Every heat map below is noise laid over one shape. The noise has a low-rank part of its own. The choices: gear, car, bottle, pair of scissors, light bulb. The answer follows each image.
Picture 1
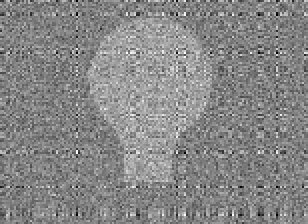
light bulb
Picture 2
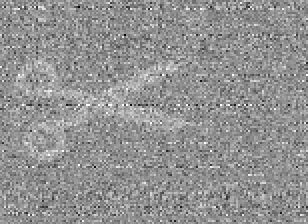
pair of scissors
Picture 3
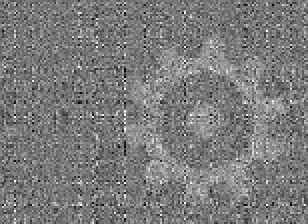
gear
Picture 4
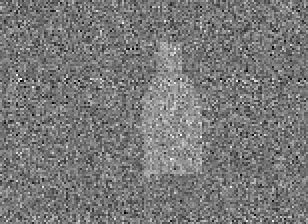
bottle
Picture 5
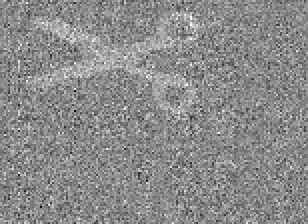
pair of scissors
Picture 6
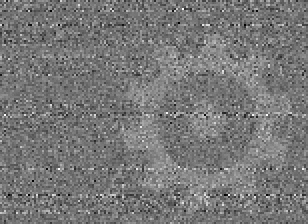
gear
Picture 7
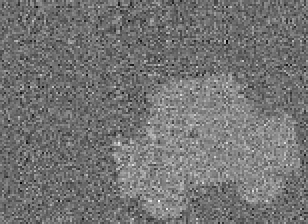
car
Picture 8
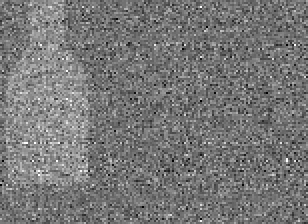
bottle
